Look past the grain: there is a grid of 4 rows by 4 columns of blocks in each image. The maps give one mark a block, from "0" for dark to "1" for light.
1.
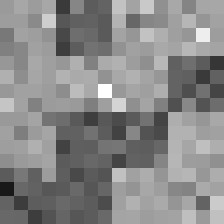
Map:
1011
1110
1001
0011
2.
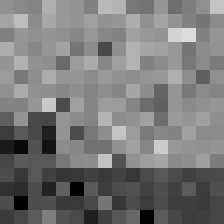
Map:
1111
1111
0111
0000
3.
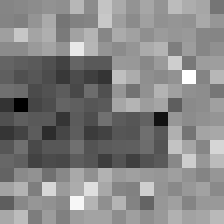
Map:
1111
0011
0001
1111
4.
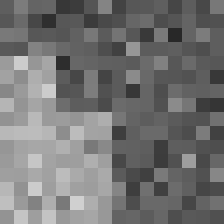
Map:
0000
1000
1100
1100
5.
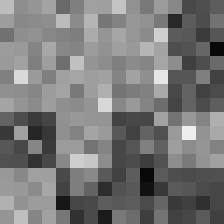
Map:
1110
1110
0101
1000
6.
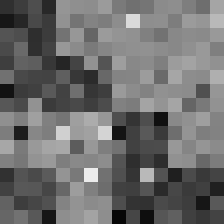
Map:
0111
0011
1101
0100
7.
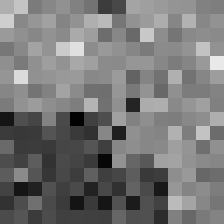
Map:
1111
1111
0011
0001
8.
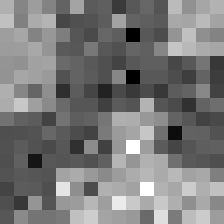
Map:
1001
1000
0010
0111
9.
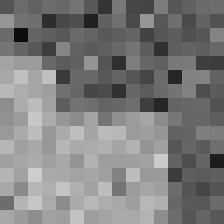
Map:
0000
1000
1110
1110
